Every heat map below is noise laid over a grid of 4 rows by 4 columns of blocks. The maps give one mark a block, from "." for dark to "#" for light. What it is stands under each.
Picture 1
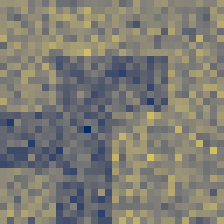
####
#..#
..##
#.##
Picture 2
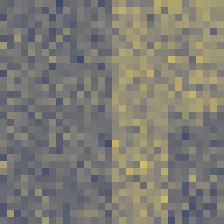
..##
..##
..#.
..#.
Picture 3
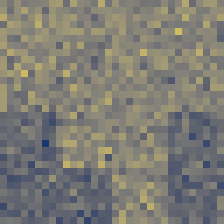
####
####
.##.
..#.
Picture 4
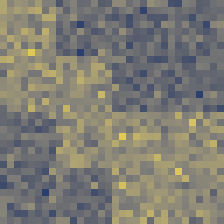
#...
##..
.###
..##
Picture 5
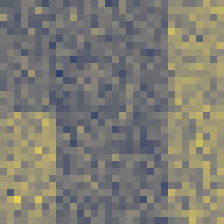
...#
...#
#..#
#..#
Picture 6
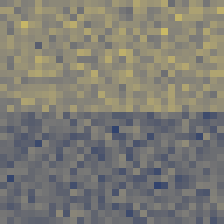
####
####
....
....
